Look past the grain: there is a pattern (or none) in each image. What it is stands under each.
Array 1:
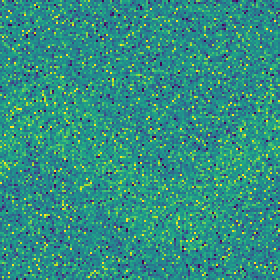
a wavy band
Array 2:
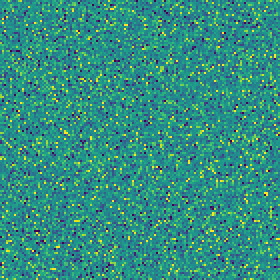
only noise
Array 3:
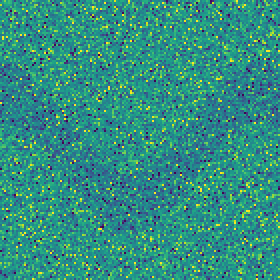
a wavy band
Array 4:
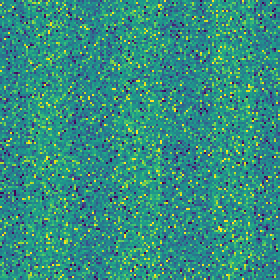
vertical stripes
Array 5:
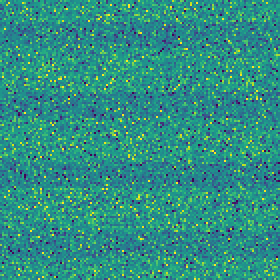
horizontal stripes
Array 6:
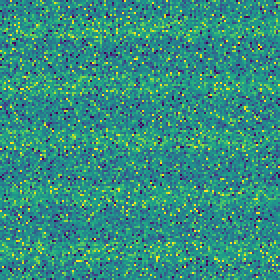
horizontal stripes
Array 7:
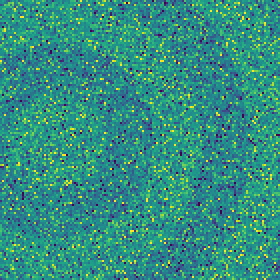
rings round one point
